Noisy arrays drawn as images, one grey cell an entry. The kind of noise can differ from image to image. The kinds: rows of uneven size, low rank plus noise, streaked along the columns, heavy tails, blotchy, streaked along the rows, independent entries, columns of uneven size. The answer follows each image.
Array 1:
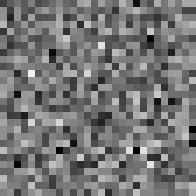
independent entries
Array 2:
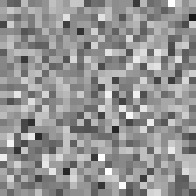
independent entries
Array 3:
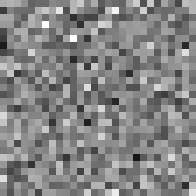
independent entries
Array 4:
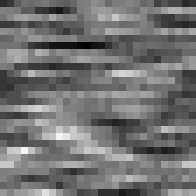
streaked along the rows
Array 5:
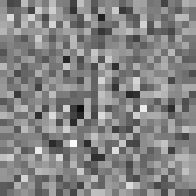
low rank plus noise
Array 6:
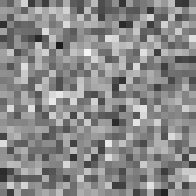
independent entries
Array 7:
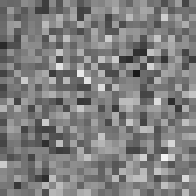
low rank plus noise
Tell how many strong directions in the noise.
five to eight
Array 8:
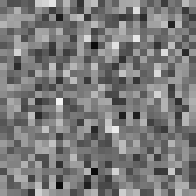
low rank plus noise
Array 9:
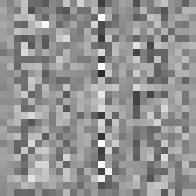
columns of uneven size
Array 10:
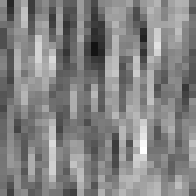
streaked along the columns
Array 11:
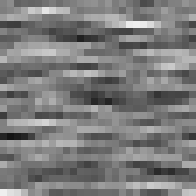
streaked along the rows
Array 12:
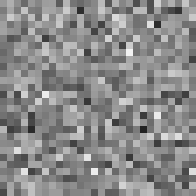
low rank plus noise
